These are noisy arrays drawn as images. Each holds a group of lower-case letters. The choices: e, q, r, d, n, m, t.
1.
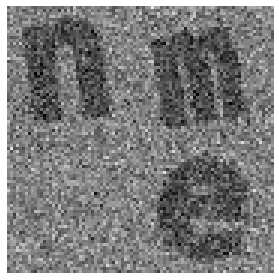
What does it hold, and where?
top left: n; top right: m; bottom right: e
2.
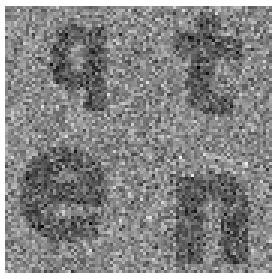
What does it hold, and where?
top left: q; top right: t; bottom left: e; bottom right: n
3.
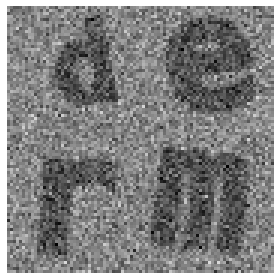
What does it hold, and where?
top left: d; top right: e; bottom left: r; bottom right: m
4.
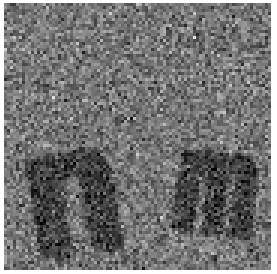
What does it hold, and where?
bottom left: n; bottom right: m
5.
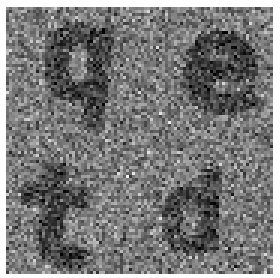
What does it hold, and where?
top left: q; top right: e; bottom left: t; bottom right: d
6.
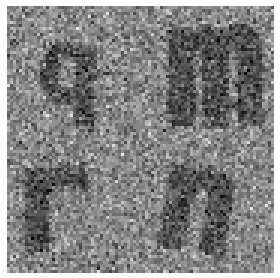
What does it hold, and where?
top left: q; top right: m; bottom left: r; bottom right: n
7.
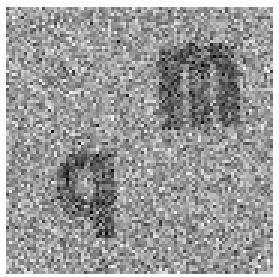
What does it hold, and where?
top right: m; bottom left: q
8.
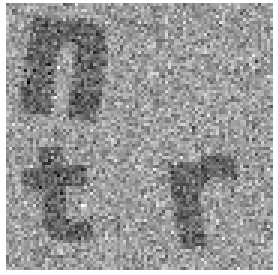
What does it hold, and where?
top left: n; bottom left: t; bottom right: r
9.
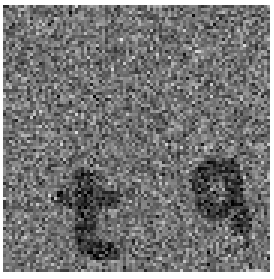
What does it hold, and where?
bottom left: t; bottom right: q
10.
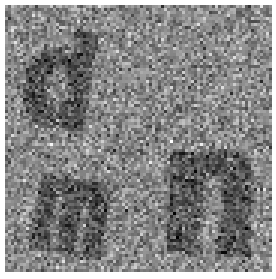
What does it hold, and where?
top left: d; bottom left: m; bottom right: n
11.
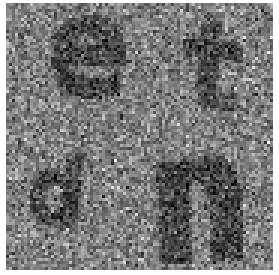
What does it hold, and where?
top left: e; top right: t; bottom left: d; bottom right: n
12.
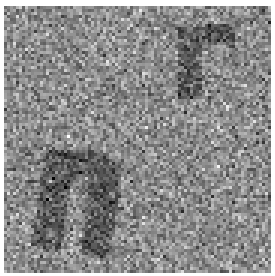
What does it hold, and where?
top right: r; bottom left: n
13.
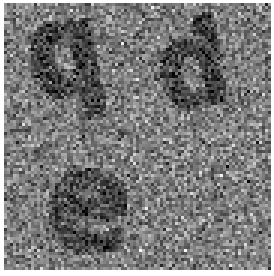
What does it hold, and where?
top left: q; top right: d; bottom left: e
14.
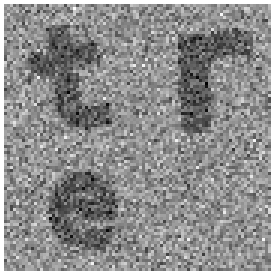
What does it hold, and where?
top left: t; top right: r; bottom left: e
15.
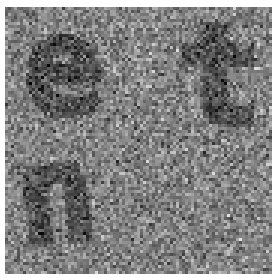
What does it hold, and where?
top left: e; top right: t; bottom left: n
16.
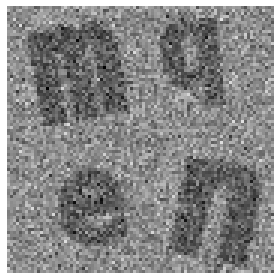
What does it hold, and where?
top left: m; top right: q; bottom left: e; bottom right: n
